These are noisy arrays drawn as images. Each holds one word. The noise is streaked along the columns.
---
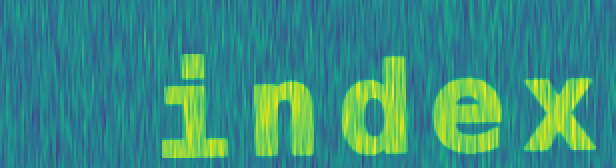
index
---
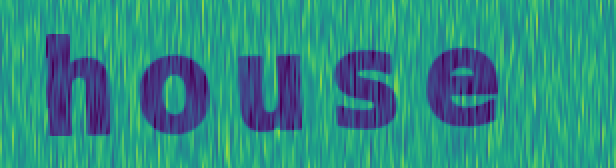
house
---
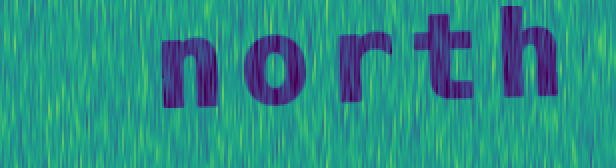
north
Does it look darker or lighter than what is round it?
darker
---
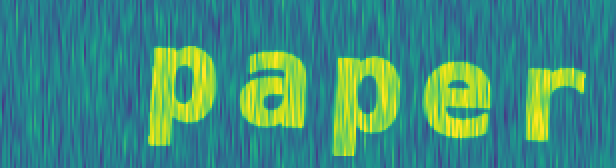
paper
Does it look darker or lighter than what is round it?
lighter
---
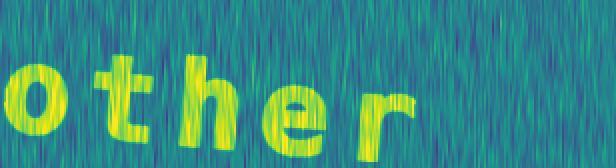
other
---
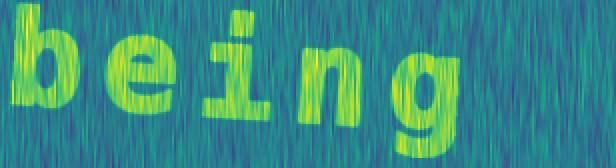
being
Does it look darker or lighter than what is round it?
lighter
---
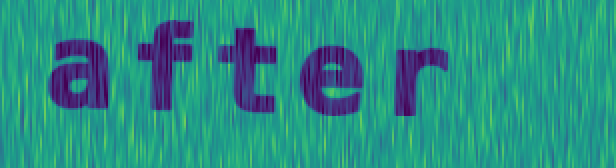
after
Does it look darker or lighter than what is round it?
darker
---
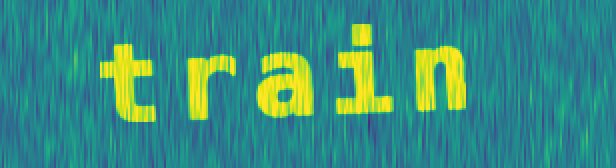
train
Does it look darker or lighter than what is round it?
lighter
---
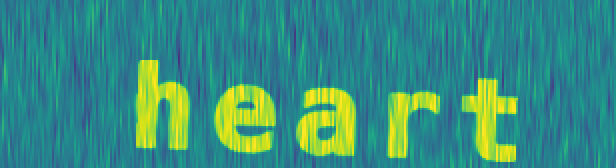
heart
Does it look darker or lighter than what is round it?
lighter
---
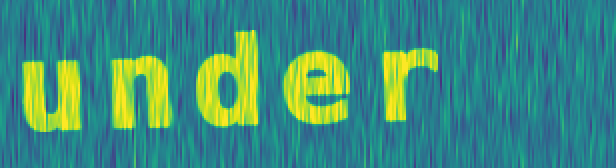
under
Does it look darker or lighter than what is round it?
lighter
